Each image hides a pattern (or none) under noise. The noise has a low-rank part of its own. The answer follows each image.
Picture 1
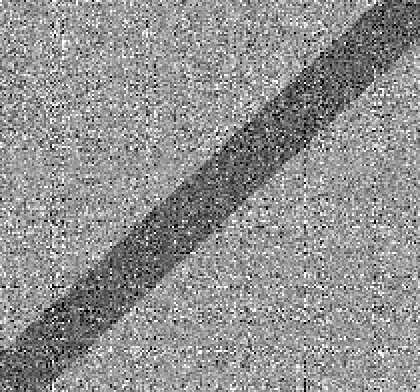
a diagonal band
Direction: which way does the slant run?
bottom left to top right
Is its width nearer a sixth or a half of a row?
a sixth
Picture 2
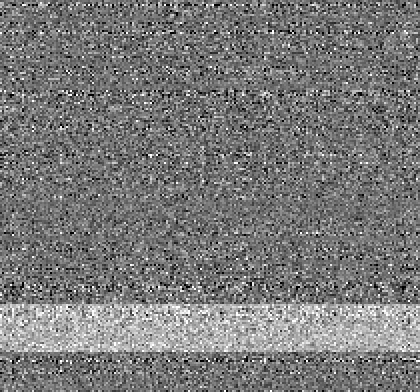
one band of rows
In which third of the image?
bottom
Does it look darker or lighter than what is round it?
lighter
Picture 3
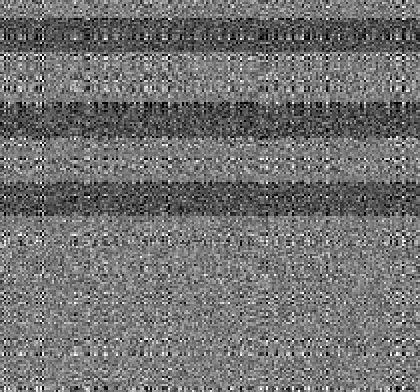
bands of rows
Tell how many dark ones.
3
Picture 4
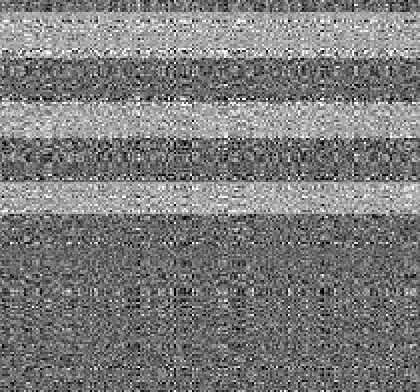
bands of rows
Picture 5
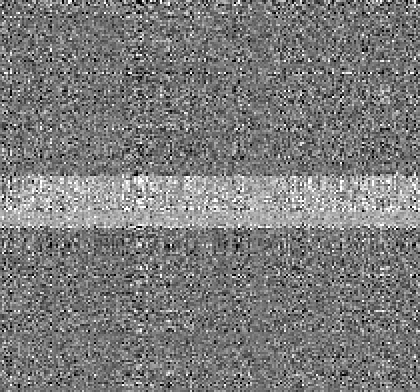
one band of rows
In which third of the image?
middle
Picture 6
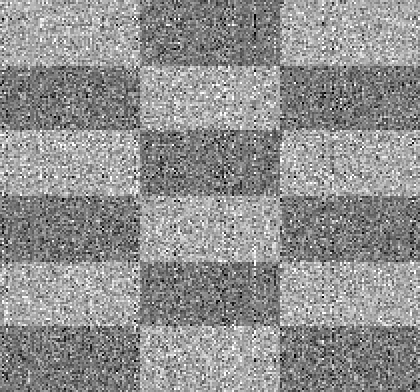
a checkerboard
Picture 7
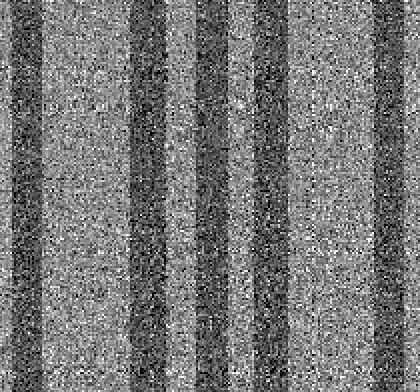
bands of columns
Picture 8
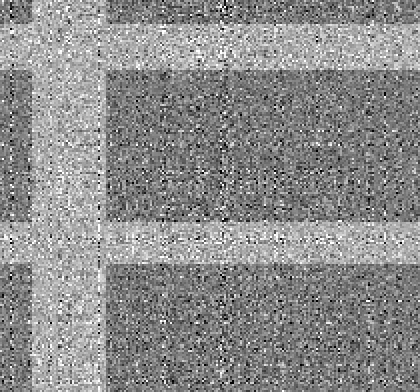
bands of rows crossing bands of columns
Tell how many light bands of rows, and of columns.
2 and 1
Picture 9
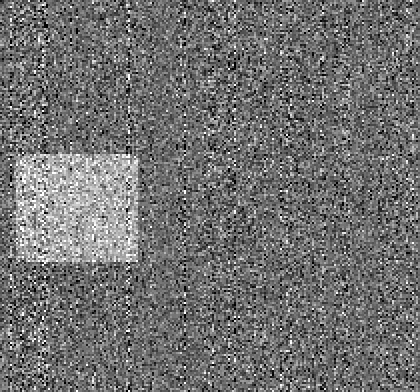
one block
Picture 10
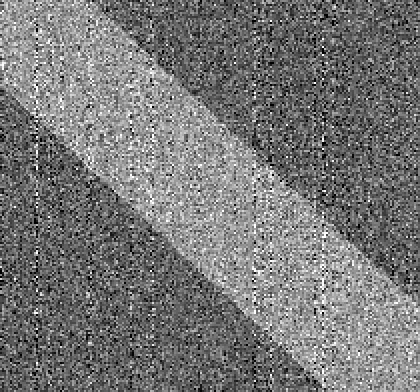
a diagonal band
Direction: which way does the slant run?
top left to bottom right
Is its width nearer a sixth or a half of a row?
a half
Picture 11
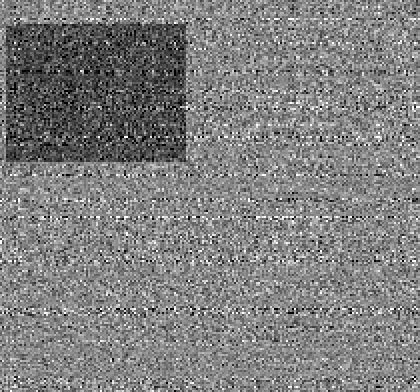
one block
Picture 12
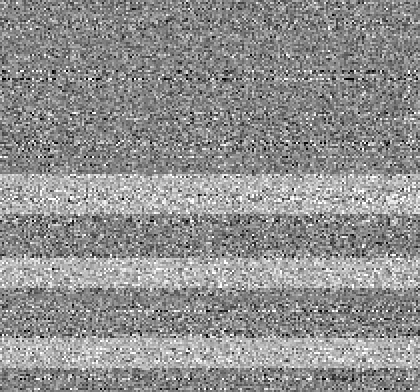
bands of rows
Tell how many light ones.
3
